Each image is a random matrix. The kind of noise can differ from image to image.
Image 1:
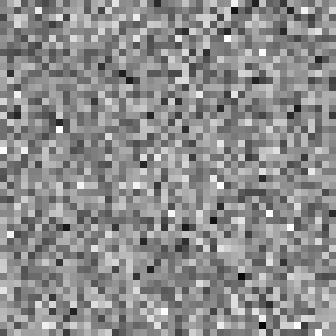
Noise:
independent entries
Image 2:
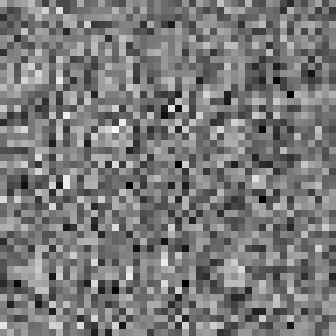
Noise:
low rank plus noise
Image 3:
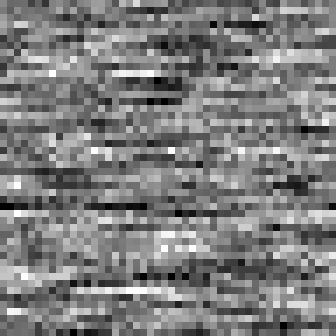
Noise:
streaked along the rows
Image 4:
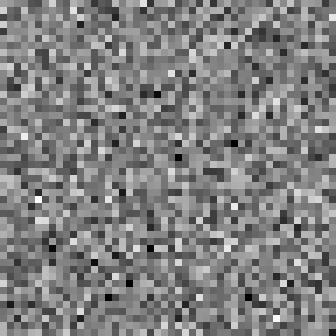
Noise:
independent entries
